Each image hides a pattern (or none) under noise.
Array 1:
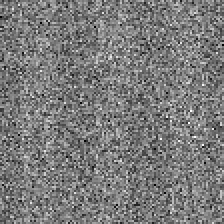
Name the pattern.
vertical stripes
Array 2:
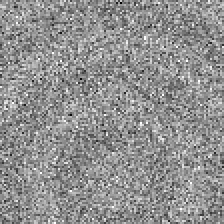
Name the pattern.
rings round one point
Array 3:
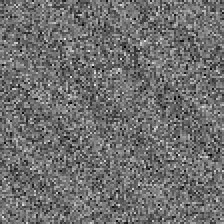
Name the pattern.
diagonal stripes
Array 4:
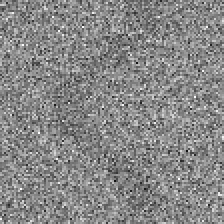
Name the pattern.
a wavy band
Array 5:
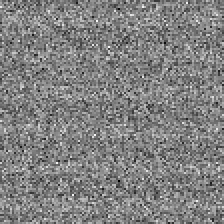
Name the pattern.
horizontal stripes
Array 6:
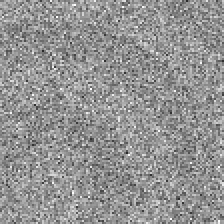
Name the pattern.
rings round one point
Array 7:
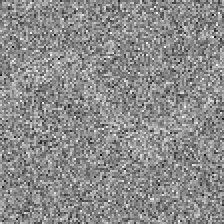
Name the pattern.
a wavy band
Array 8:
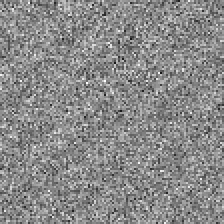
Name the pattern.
diagonal stripes
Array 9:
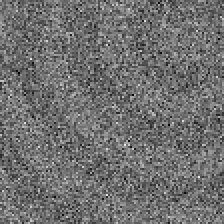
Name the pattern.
rings round one point
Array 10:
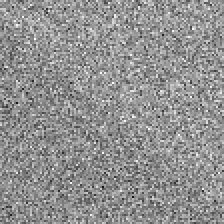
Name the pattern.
a sharp edge
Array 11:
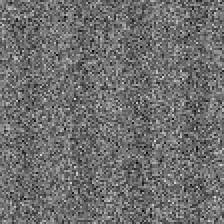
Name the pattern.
vertical stripes
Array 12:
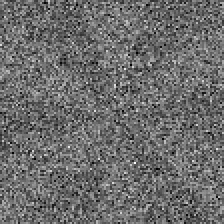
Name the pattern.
spokes from one point
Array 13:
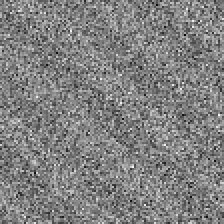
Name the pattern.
diagonal stripes
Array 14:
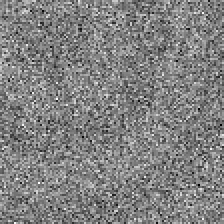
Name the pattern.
rings round one point
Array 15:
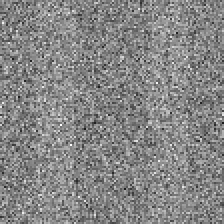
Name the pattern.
vertical stripes
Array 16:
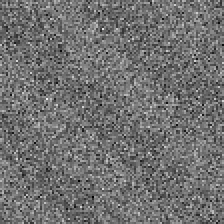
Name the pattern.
diagonal stripes
